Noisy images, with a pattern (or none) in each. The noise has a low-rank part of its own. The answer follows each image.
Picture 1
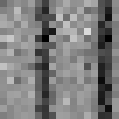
bands of columns
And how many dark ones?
2
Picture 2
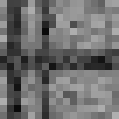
bands of rows crossing bands of columns
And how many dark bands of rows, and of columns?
1 and 2
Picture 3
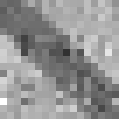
a diagonal band
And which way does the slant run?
top left to bottom right
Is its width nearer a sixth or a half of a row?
a half
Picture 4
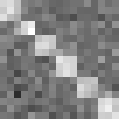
blocks along the diagonal
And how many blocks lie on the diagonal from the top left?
6
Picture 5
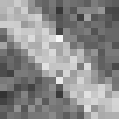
a diagonal band
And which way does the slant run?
top left to bottom right
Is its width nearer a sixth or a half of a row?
a half
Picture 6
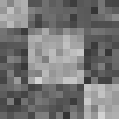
blocks along the diagonal
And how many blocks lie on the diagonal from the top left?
3
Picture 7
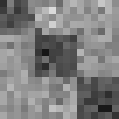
blocks along the diagonal
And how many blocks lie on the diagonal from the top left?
3
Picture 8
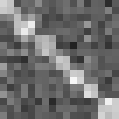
blocks along the diagonal
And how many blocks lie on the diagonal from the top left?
7
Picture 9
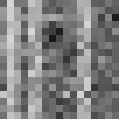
bands of columns
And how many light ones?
3
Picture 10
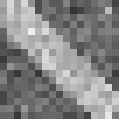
a diagonal band
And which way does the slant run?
top left to bottom right
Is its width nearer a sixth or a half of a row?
a half
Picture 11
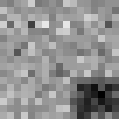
one block
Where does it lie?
bottom right
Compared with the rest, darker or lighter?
darker
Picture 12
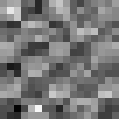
a checkerboard
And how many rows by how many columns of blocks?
6 by 5
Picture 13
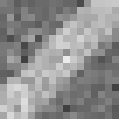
a diagonal band
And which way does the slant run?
bottom left to top right
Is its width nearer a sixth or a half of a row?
a half
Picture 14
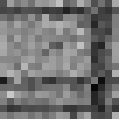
bands of rows crossing bands of columns
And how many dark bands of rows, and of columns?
3 and 1
